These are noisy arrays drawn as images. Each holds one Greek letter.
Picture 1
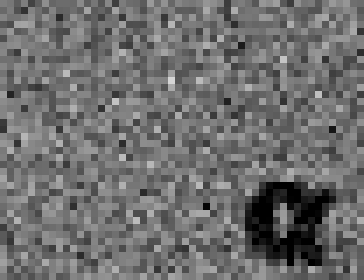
dark alpha, bottom right
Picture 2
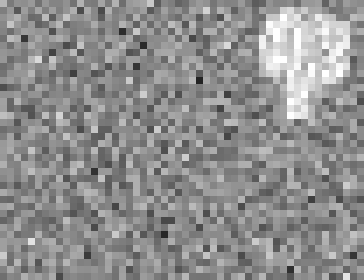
light phi, top right
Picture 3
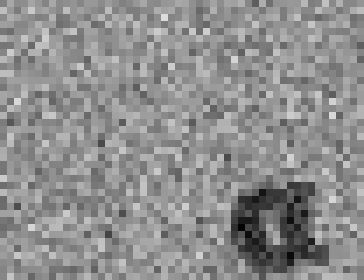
dark alpha, bottom right
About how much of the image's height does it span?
a third
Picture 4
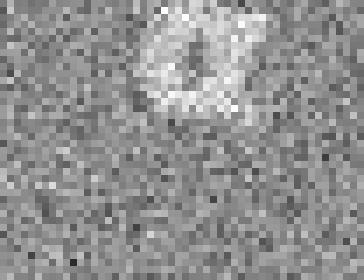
light alpha, top middle
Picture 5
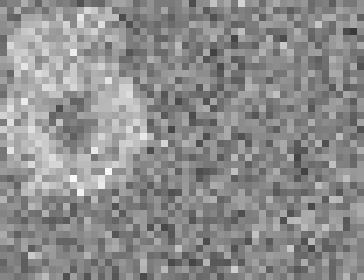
light delta
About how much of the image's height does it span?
two thirds
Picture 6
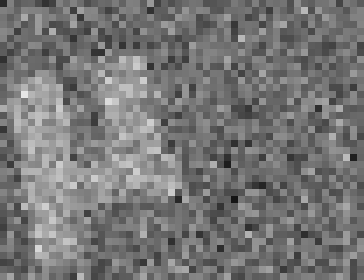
light mu
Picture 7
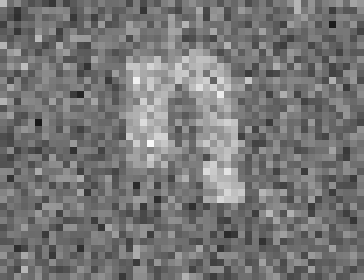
light eta
